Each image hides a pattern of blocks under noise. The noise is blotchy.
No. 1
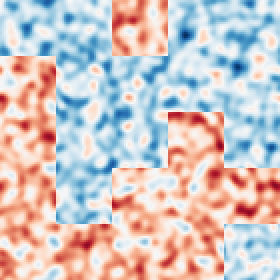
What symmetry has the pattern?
no symmetry
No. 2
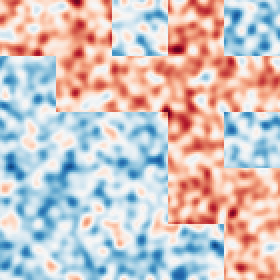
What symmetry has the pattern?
mirrored about the diagonal from the bottom left
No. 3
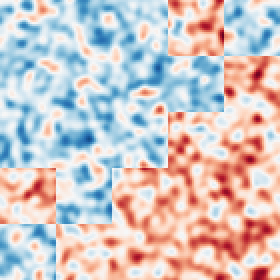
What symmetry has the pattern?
mirrored about the diagonal from the top left
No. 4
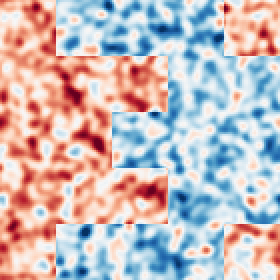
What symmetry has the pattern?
top and bottom mirror each other
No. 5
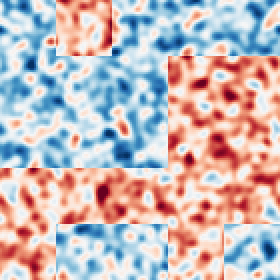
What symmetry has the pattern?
no symmetry
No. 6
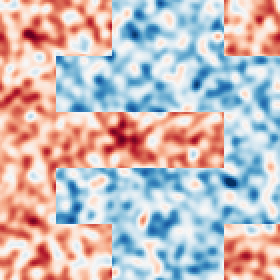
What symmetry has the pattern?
top and bottom mirror each other
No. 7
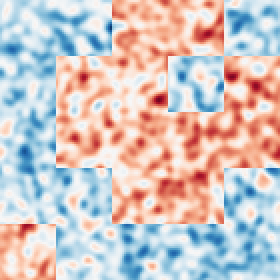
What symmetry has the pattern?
mirrored about the diagonal from the bottom left
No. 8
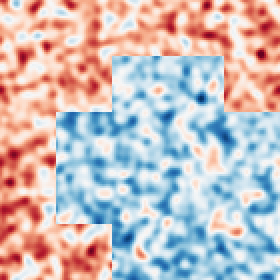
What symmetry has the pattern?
mirrored about the diagonal from the top left
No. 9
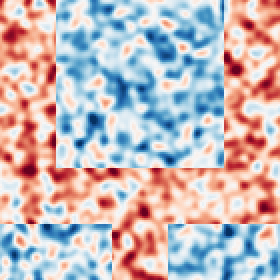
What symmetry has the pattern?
left and right mirror each other
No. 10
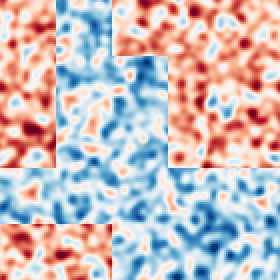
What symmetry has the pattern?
no symmetry
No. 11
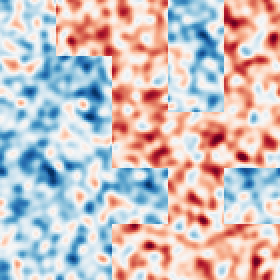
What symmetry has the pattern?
no symmetry
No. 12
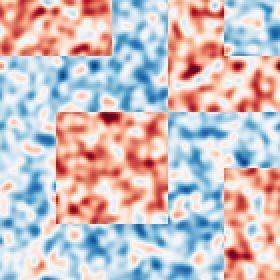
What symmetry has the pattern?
mirrored about the diagonal from the bottom left
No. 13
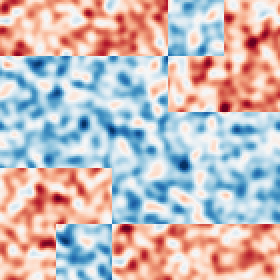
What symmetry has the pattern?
the same after a half turn
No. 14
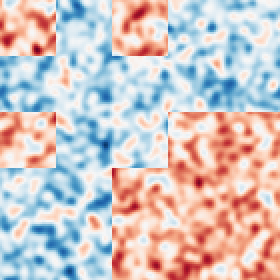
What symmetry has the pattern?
mirrored about the diagonal from the top left
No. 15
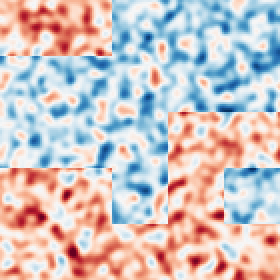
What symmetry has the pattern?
no symmetry
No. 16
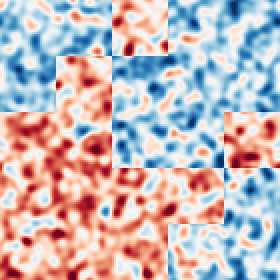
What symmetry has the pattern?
mirrored about the diagonal from the bottom left
